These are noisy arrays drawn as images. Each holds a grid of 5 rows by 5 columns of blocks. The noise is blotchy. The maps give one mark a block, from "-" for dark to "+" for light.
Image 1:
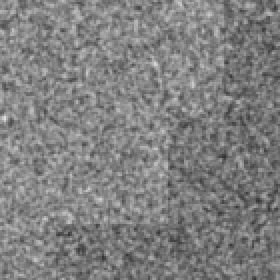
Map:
+ + + + -
+ + + + -
+ + + - -
+ + + - -
+ - - - -
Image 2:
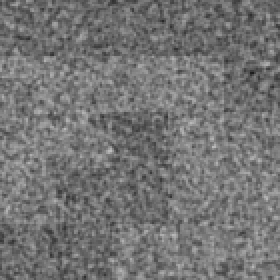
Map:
- - - - -
+ + + + -
+ + - + +
+ - - + +
- - + + +
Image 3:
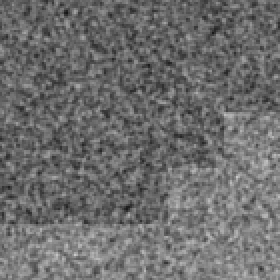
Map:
- - - - -
- - - - -
- - - - +
- - - + +
+ + + + +
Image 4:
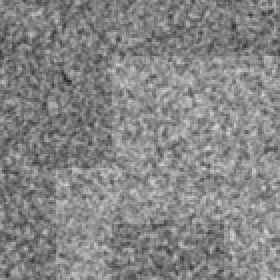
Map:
- - - - -
- - + + +
- - + + +
- + + + +
- + - - +
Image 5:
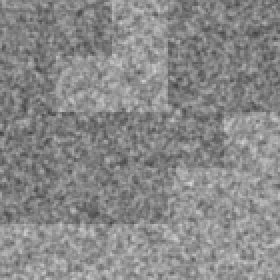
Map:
- - + - -
- + + - -
- - - - +
- - - + +
+ + + + +
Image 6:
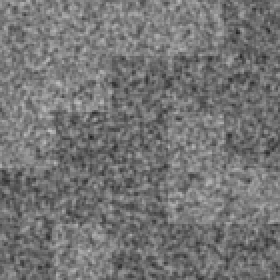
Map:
+ + + + -
+ + - - -
+ - - + -
- - - + +
- + - - -
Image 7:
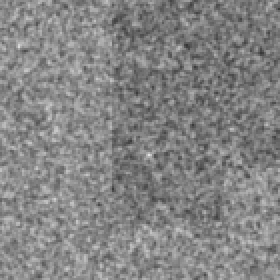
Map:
+ + - - -
+ + - - -
+ + - - -
+ + - - +
+ + + + +
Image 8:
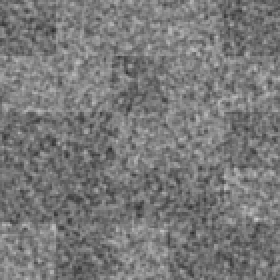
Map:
- + + + -
+ + - + +
- - + + -
- - - - +
+ - + - -
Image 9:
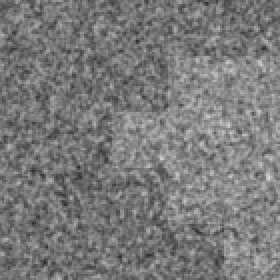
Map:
- - - - -
- - - + +
- - + + +
- - - + +
- - - - +
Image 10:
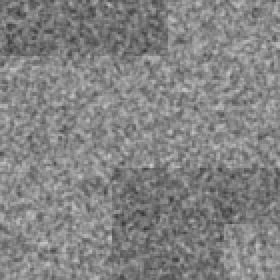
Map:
- - - + +
+ + + + +
+ + + + +
+ + - - -
+ + - - +
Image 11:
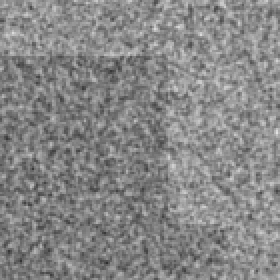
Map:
+ + + + +
- - - + +
- - - + +
- - - + +
- - - - +
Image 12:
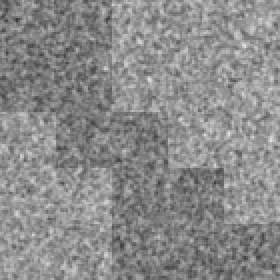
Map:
- - + + +
- - + + +
+ - - + +
+ + - - +
+ + - - -
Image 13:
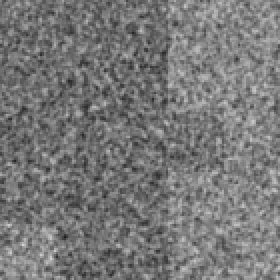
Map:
- - - + +
- - - + +
- - - - +
- - - + +
+ - - + +
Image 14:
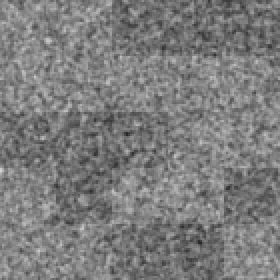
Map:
+ + - - -
+ + + + +
- - - + +
+ - + + -
+ + - - +
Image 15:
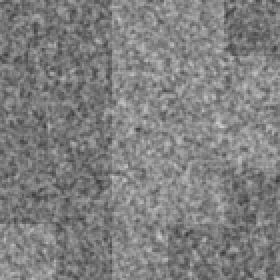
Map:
- - + + -
- - + + +
- - + + +
- - + + -
+ - + - -
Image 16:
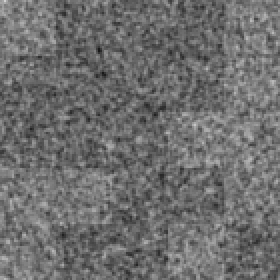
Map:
+ - - - +
- - - - +
- - - + +
+ + - - +
+ - - + -
